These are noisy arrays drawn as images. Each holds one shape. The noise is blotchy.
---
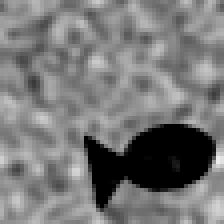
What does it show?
dark fish
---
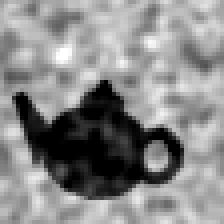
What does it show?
dark teapot
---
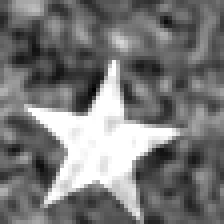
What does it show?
light star
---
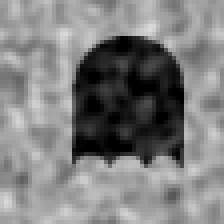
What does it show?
dark ghost
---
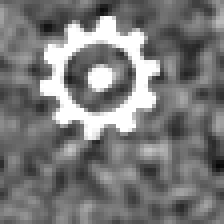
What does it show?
light gear
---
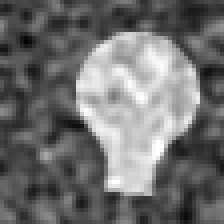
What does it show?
light light bulb
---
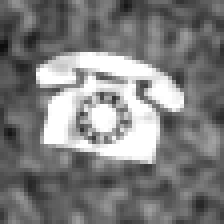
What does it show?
light telephone
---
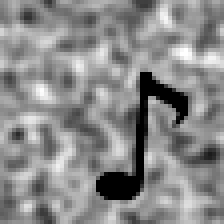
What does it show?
dark musical note
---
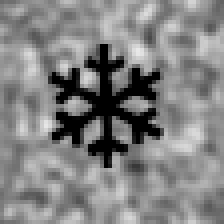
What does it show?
dark snowflake
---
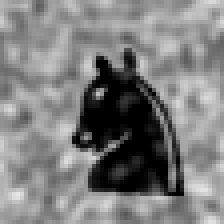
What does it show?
dark chess knight
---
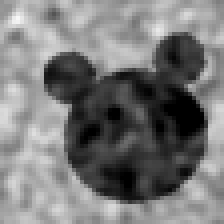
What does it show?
dark bear's head
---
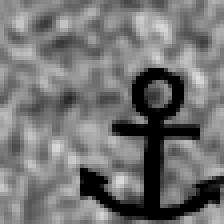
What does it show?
dark anchor
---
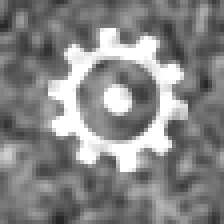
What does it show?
light gear
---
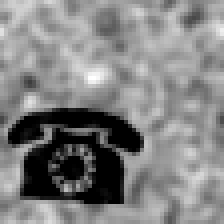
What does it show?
dark telephone
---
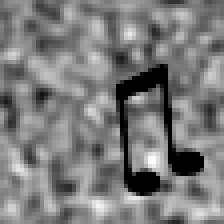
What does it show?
dark pair of musical notes
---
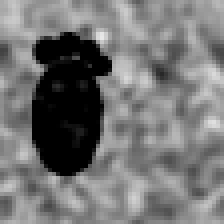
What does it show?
dark footprint
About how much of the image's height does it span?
two thirds
